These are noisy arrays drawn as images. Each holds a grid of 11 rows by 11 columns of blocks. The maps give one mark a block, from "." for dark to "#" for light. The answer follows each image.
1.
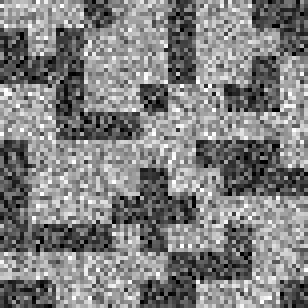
# # # . # # . # # . .
. # . # # # . # # # .
. . . # # # . # # . #
# # . # # . # # . . #
# # . . . # # # # # #
. # # # # # # . . . #
. # # # # . # # . . .
. # # # . . . # # # #
. . . . # . # # . # #
# # # # # # . . . # #
. . # # # . . # # # .
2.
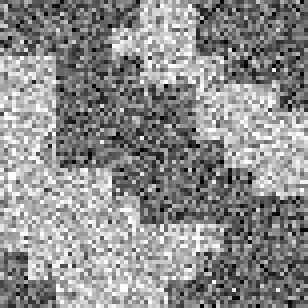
. . . . . # # . . . .
. . . . # # # . . . .
# # . . . # # # . . .
# # . . . . . # # # .
# # . . . . . # # # #
# # . . . . . . # # #
# # # # . . . . . # #
# # # # # . . . . . .
# # # # # # # # . . .
. # # # # # # . . . .
. . # # # # . . . . .
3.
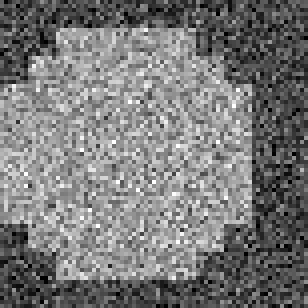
. . . . . . . . . . .
. . # # # # # . . . .
. # # # # # # # . . .
# # # # # # # # # . .
# # # # # # # # # . .
# # # # # # # # # . .
# # # # # # # # # . .
# # # # # # # # # . .
. # # # # # # # . . .
. . # # # # # . . . .
. . . . . . . . . . .
